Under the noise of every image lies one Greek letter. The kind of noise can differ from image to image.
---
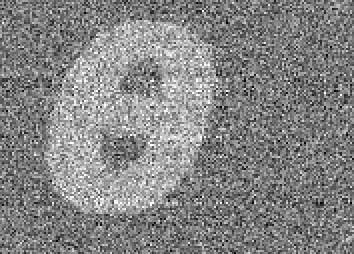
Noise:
low rank plus noise
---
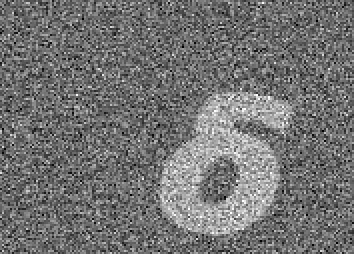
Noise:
low rank plus noise
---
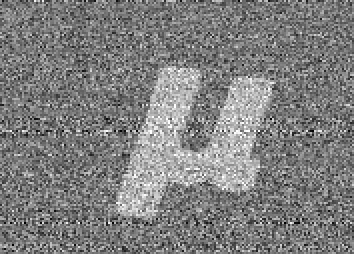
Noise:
rows of uneven size
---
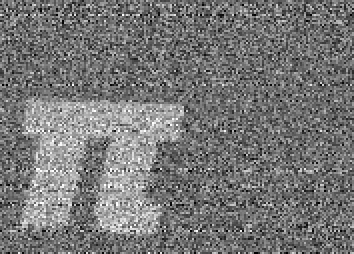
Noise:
rows of uneven size
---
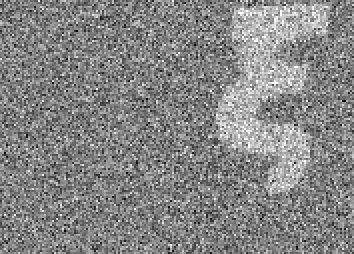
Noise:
independent entries
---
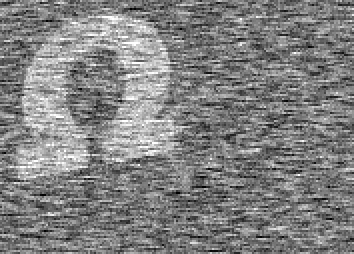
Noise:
streaked along the rows
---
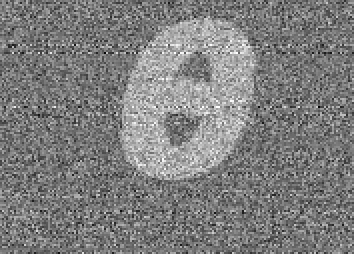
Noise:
rows of uneven size
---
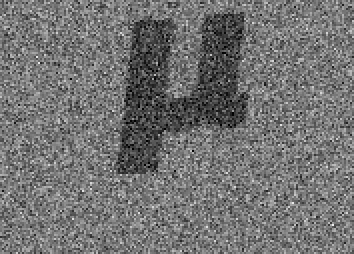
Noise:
independent entries
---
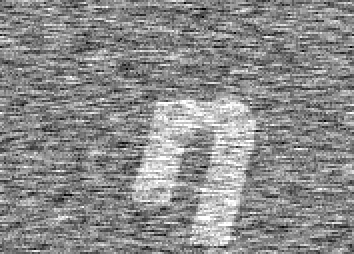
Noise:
streaked along the rows
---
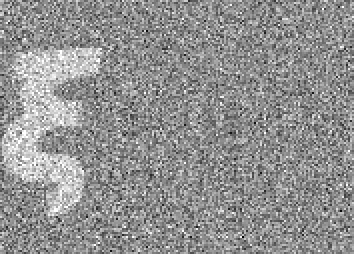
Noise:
low rank plus noise
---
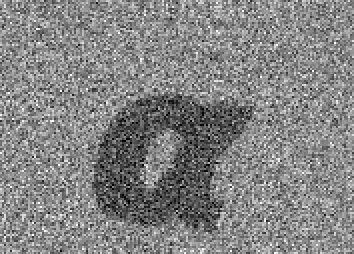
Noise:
low rank plus noise
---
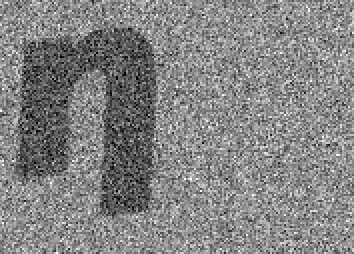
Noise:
independent entries
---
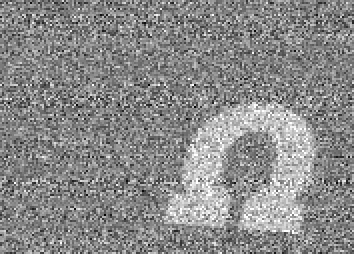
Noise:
rows of uneven size
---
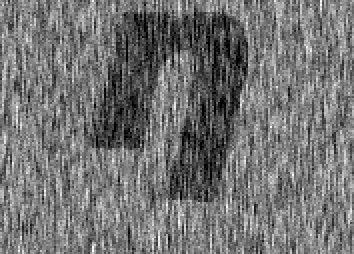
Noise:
streaked along the columns
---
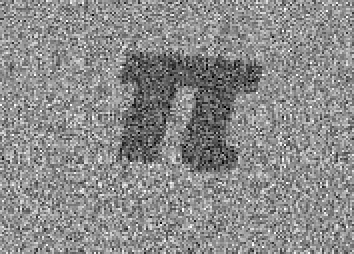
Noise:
low rank plus noise
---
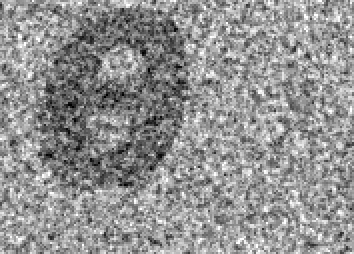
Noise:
blotchy
